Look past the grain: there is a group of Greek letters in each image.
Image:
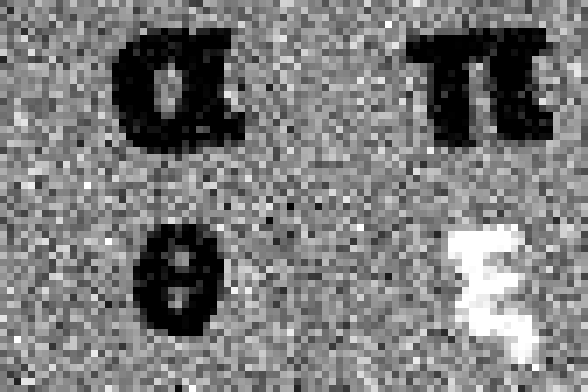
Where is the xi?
bottom right
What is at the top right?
pi
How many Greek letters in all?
4
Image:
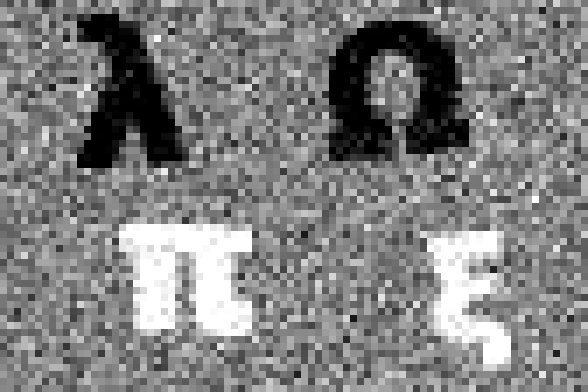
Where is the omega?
top right
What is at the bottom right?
xi
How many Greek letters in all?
4
